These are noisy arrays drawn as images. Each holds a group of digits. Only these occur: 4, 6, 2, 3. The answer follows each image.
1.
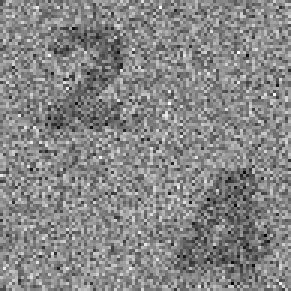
top left: 2; bottom right: 4
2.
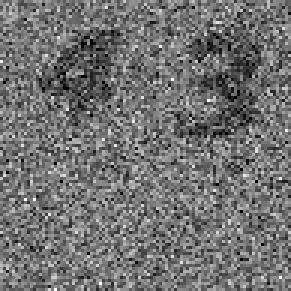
top left: 4; top right: 3
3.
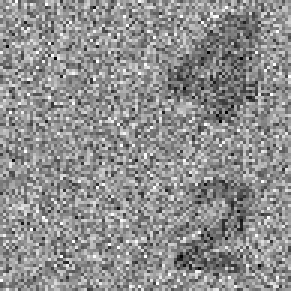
top right: 4; bottom right: 2
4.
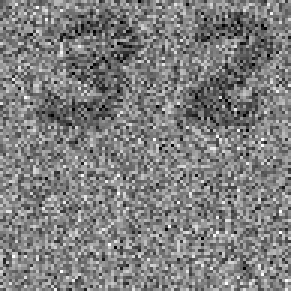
top left: 3; top right: 2
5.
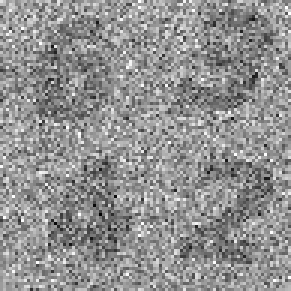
top left: 6; top right: 3; bottom left: 4; bottom right: 2
